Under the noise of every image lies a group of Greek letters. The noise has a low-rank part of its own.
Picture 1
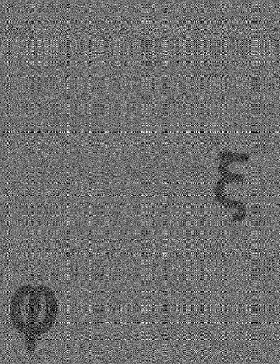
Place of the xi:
middle right
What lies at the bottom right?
nothing
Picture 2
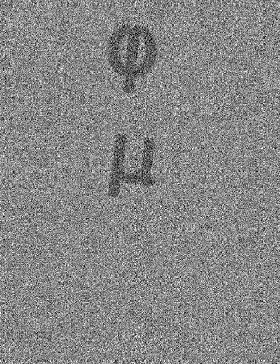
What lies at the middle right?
nothing
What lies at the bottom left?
nothing
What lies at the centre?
mu
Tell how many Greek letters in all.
2
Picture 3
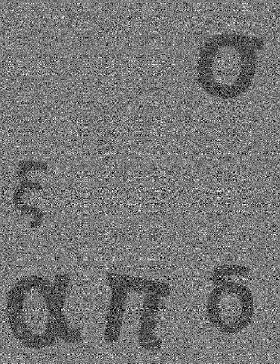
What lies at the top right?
sigma
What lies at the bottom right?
delta
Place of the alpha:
bottom left
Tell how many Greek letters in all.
5
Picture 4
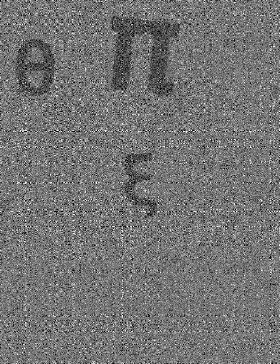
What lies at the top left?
theta
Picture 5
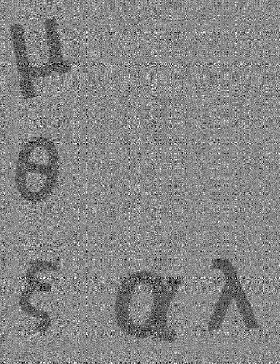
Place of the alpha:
bottom middle
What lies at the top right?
nothing
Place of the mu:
top left
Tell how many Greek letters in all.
5
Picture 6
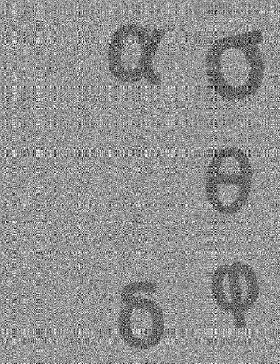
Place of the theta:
middle right
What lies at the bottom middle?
delta
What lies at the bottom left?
nothing
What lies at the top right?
sigma
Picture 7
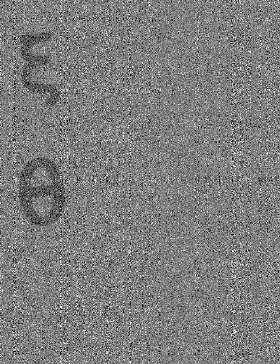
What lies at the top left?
xi
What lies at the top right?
nothing
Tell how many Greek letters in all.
2
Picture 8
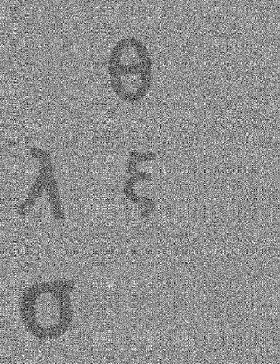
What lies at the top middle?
theta
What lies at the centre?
xi
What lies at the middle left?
lambda
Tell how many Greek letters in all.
4
